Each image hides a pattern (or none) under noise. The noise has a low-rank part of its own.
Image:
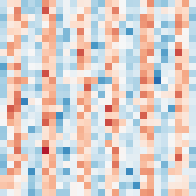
vertical stripes
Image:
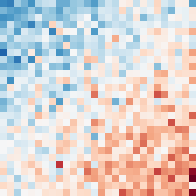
a smooth slope
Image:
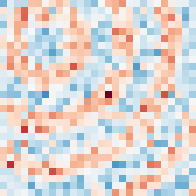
rings round one point
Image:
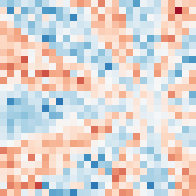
spokes from one point
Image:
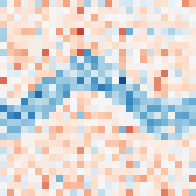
a wavy band
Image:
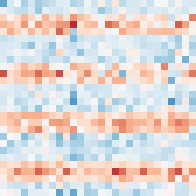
horizontal stripes
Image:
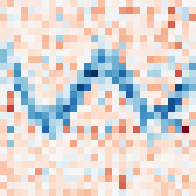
a wavy band
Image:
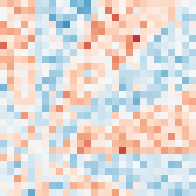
spokes from one point
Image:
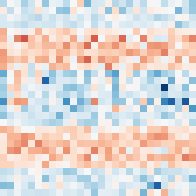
horizontal stripes
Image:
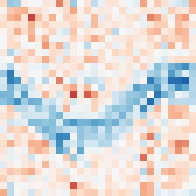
a wavy band
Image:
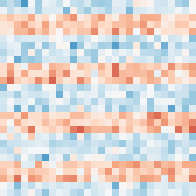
horizontal stripes
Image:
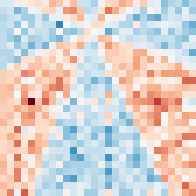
spokes from one point
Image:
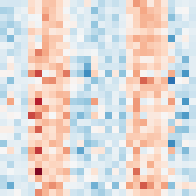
vertical stripes
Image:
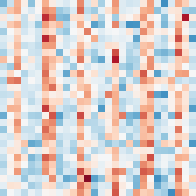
vertical stripes
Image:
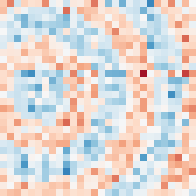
rings round one point
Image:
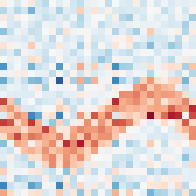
a wavy band
